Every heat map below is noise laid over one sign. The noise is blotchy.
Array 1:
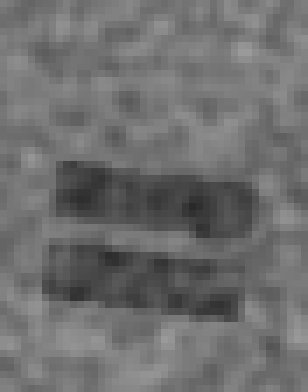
equals sign
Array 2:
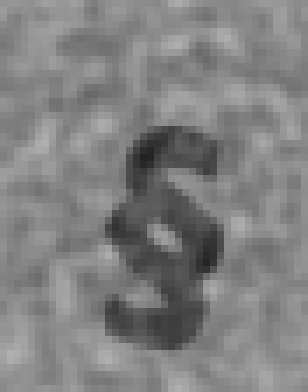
section sign
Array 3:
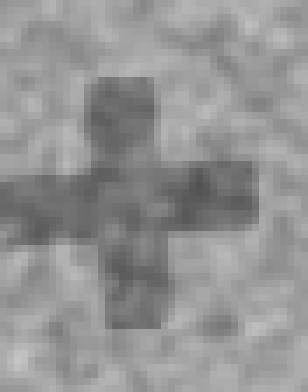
plus sign
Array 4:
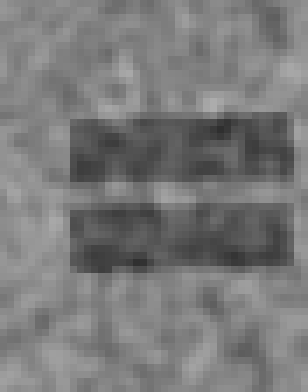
equals sign
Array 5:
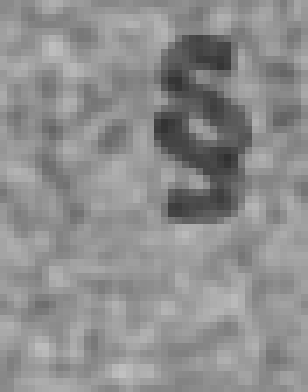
section sign
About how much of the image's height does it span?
half
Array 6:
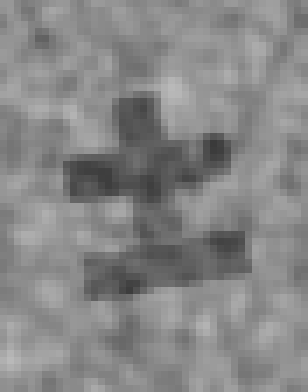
plus-minus sign
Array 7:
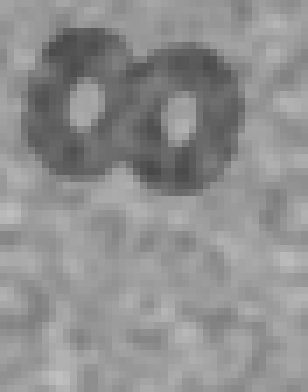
infinity sign
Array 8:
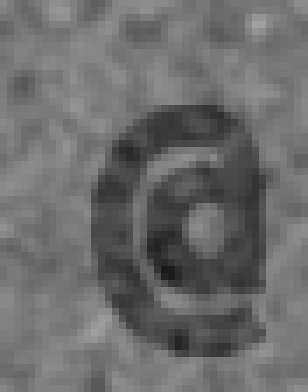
at sign
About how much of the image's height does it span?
two thirds
